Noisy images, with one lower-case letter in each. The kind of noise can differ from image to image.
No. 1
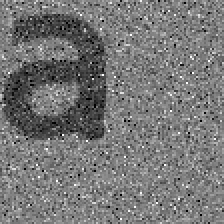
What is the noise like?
heavy tails
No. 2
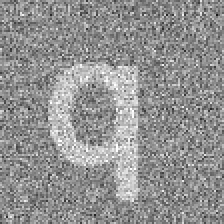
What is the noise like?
low rank plus noise
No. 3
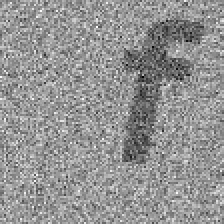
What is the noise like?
low rank plus noise
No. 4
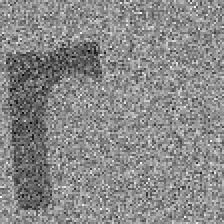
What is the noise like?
independent entries
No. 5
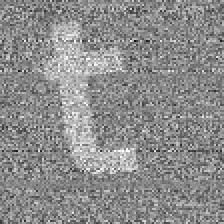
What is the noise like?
rows of uneven size
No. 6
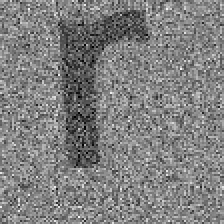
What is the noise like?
low rank plus noise
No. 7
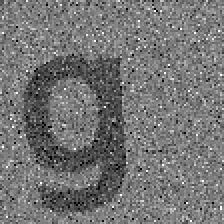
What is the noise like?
heavy tails
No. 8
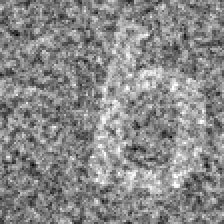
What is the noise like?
blotchy
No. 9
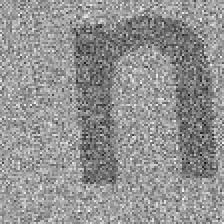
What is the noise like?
low rank plus noise
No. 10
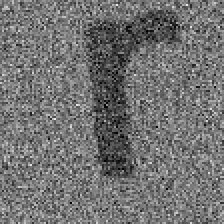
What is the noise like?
low rank plus noise
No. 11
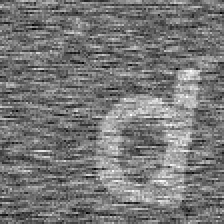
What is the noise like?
streaked along the rows
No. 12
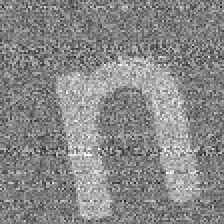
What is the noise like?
rows of uneven size
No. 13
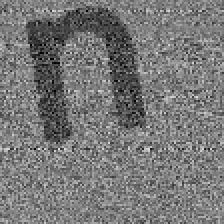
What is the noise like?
rows of uneven size
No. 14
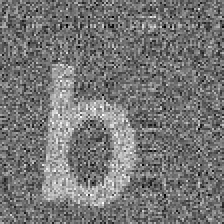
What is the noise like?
low rank plus noise
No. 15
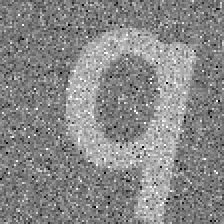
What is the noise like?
heavy tails
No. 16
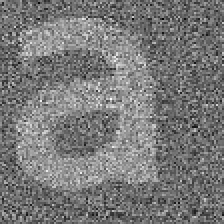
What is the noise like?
low rank plus noise
